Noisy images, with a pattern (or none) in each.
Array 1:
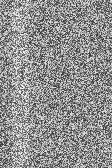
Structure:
one band of columns
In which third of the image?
left
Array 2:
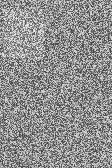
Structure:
one block
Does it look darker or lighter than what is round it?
lighter
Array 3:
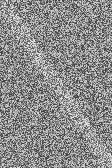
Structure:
a diagonal band
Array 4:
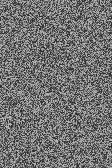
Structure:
only noise
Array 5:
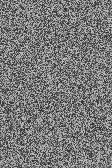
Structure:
only noise
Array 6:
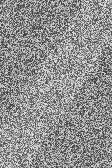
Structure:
a diagonal band
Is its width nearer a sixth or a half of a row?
a half
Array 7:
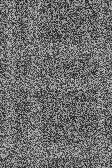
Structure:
bands of rows crossing bands of columns
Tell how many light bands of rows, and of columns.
3 and 3
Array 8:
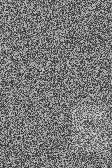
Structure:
one block
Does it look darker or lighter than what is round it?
lighter
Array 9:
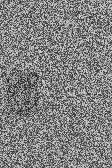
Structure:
one block
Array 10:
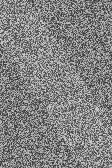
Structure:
a diagonal band
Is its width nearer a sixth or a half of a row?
a half
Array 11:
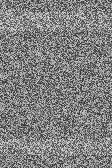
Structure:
bands of rows
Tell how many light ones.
2
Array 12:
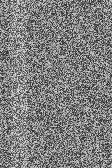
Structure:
one band of columns
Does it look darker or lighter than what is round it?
lighter
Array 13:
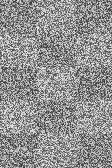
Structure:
a checkerboard
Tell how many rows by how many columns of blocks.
5 by 3
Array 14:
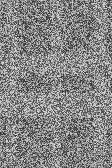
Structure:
bands of rows crossing bands of columns
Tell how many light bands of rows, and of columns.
2 and 3
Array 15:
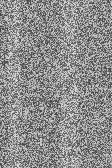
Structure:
bands of columns
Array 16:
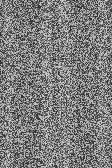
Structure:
bands of columns
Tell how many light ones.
4
